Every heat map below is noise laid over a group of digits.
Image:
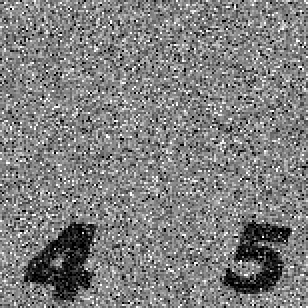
bottom left: 4; bottom right: 5
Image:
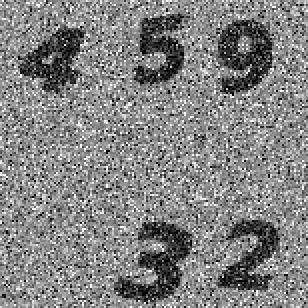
top left: 4; top middle: 5; top right: 9; bottom middle: 3; bottom right: 2
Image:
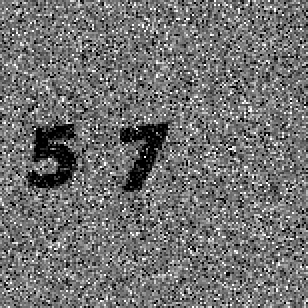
middle left: 5; centre: 7
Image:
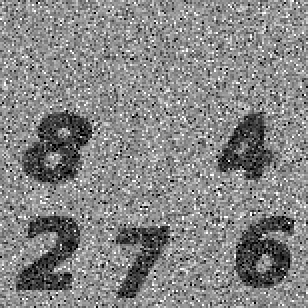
middle left: 8; middle right: 4; bottom left: 2; bottom middle: 7; bottom right: 6
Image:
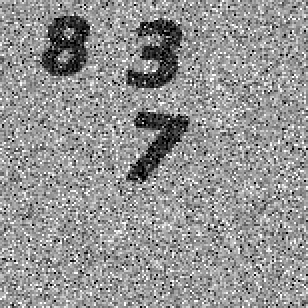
top left: 8; top middle: 3; centre: 7
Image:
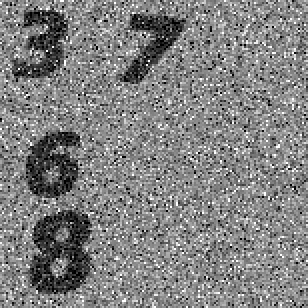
top left: 3; top middle: 7; middle left: 6; bottom left: 8
